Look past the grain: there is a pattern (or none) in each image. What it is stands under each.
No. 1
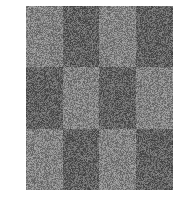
a checkerboard
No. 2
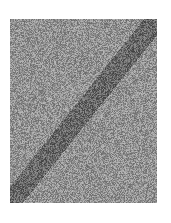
a diagonal band
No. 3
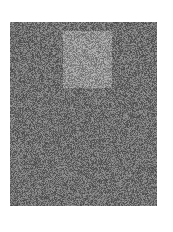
one block
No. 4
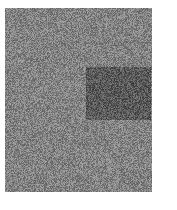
one block
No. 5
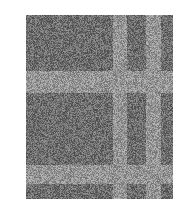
bands of rows crossing bands of columns
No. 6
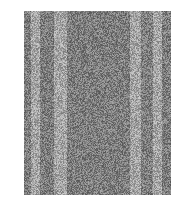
bands of columns
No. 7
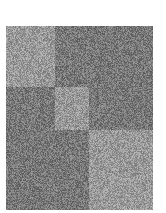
blocks along the diagonal
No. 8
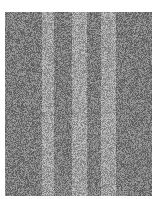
bands of columns
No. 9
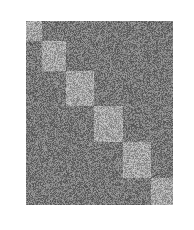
blocks along the diagonal
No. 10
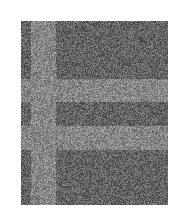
bands of rows crossing bands of columns
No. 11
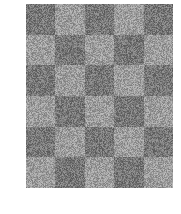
a checkerboard
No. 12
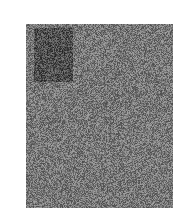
one block
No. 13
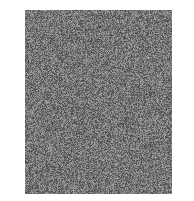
only noise
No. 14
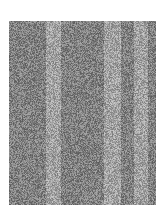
bands of columns
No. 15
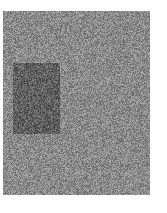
one block
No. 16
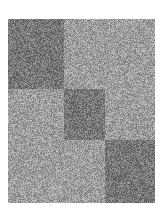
blocks along the diagonal
